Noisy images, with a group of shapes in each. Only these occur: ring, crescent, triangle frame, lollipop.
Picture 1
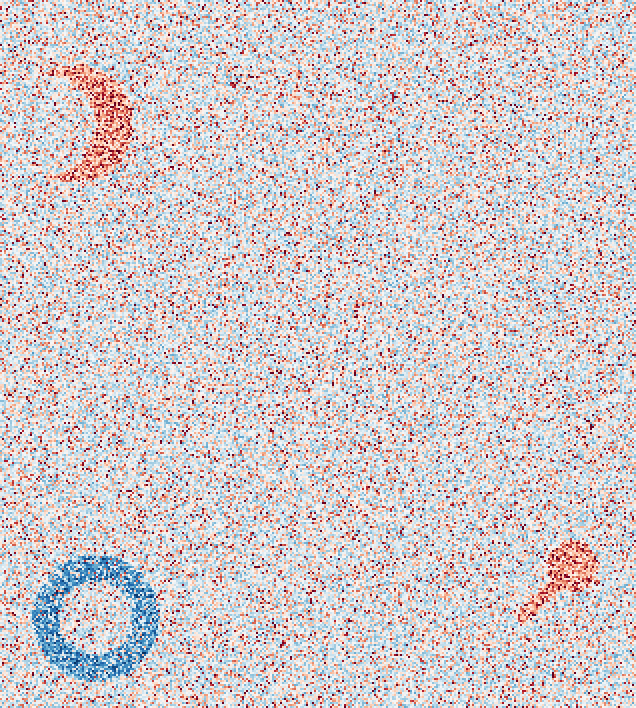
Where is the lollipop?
bottom right
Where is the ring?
bottom left
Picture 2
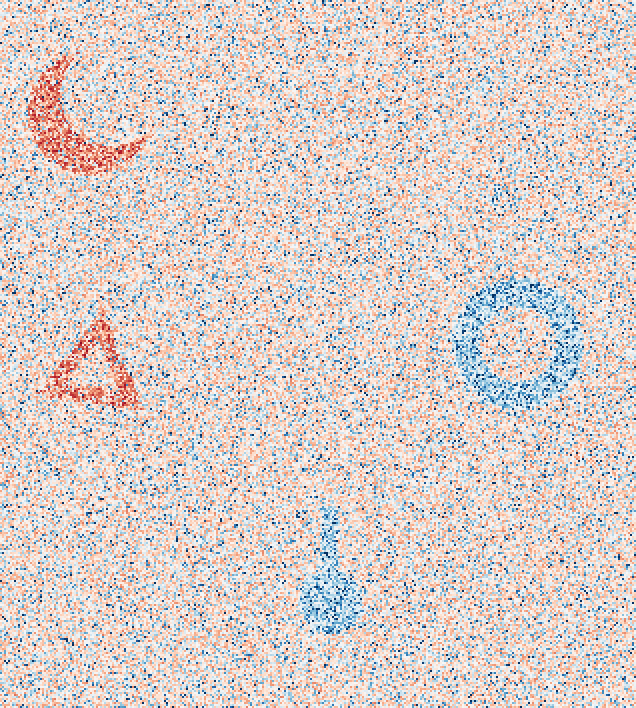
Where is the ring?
middle right
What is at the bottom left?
nothing
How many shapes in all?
4
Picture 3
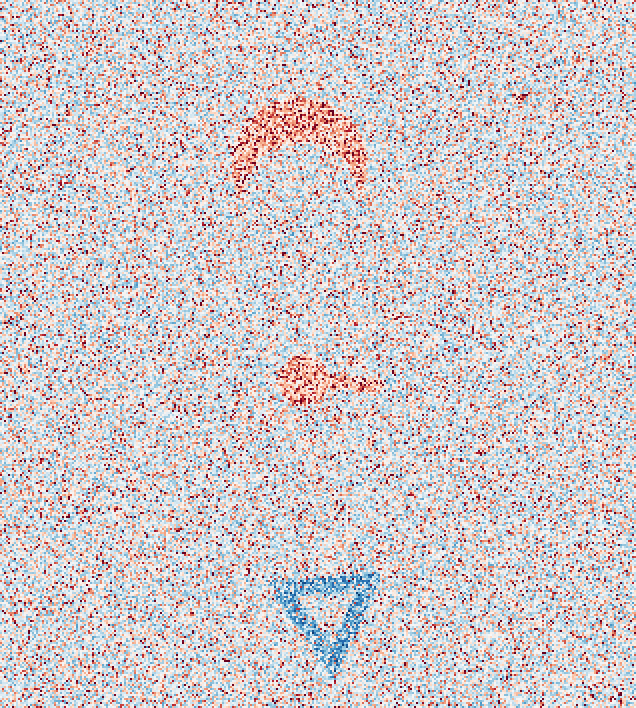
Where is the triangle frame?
bottom middle
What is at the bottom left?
nothing
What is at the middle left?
nothing
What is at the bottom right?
nothing
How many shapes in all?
3
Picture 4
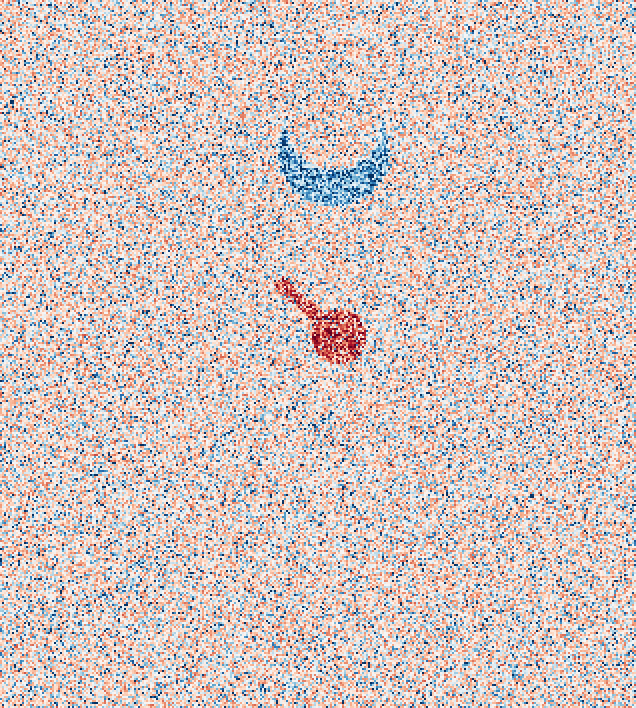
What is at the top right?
nothing
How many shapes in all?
2
